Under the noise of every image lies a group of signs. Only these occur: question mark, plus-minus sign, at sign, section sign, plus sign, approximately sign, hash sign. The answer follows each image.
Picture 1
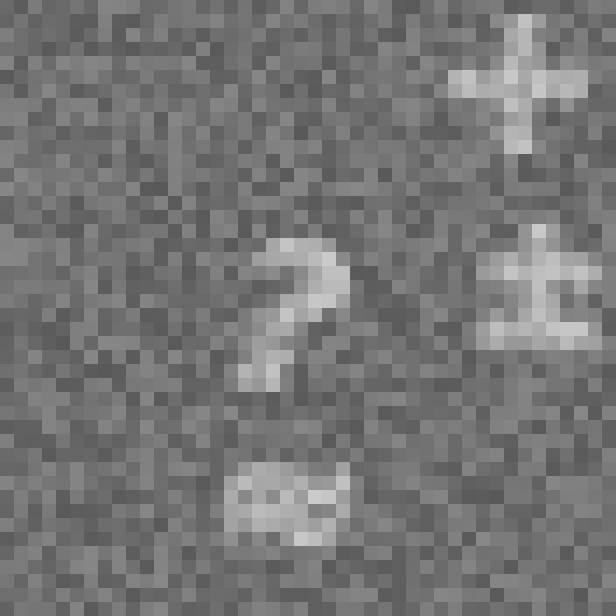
top right: plus sign; centre: question mark; middle right: plus-minus sign; bottom middle: approximately sign
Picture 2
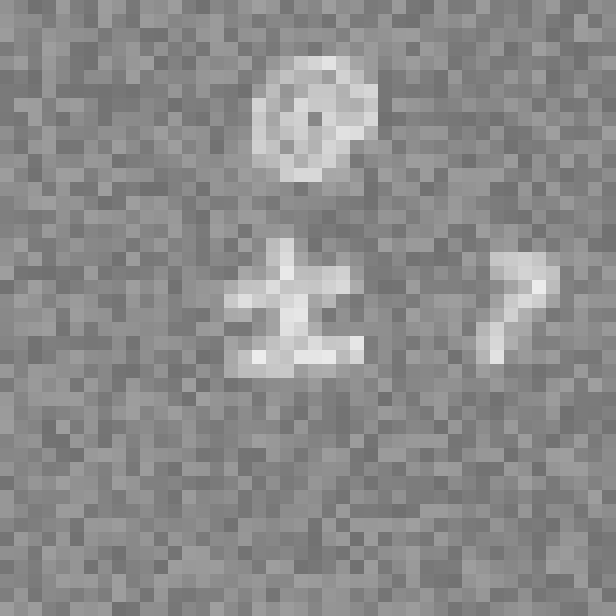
top middle: at sign; centre: plus-minus sign; middle right: question mark
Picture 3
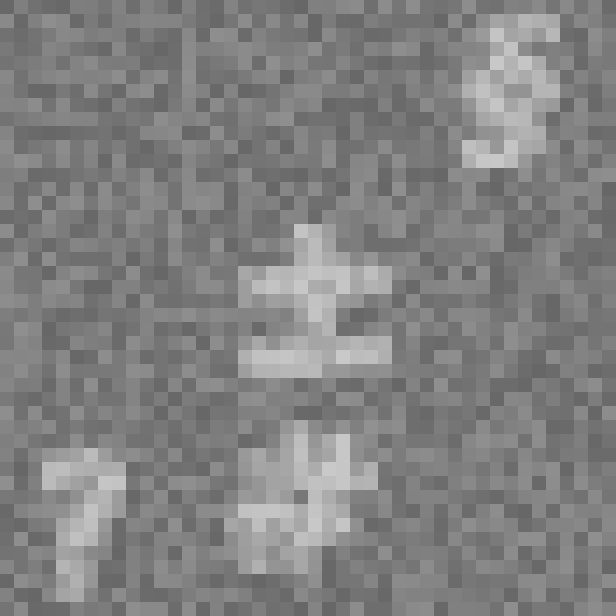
top right: section sign; centre: plus-minus sign; bottom left: question mark; bottom middle: hash sign
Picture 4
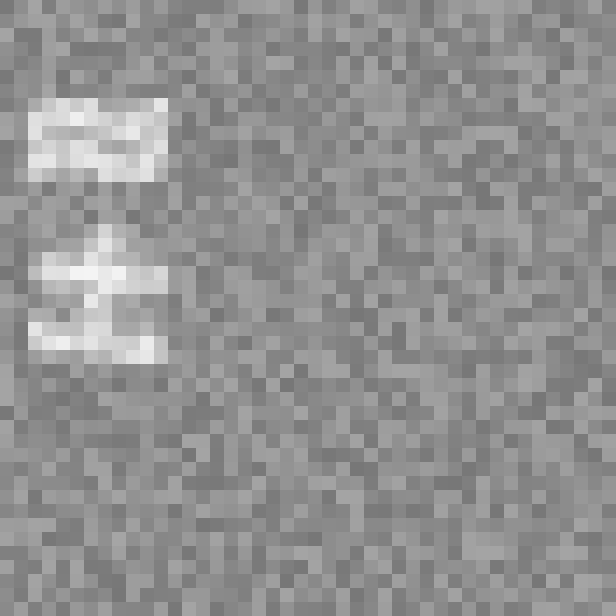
top left: approximately sign; middle left: plus-minus sign
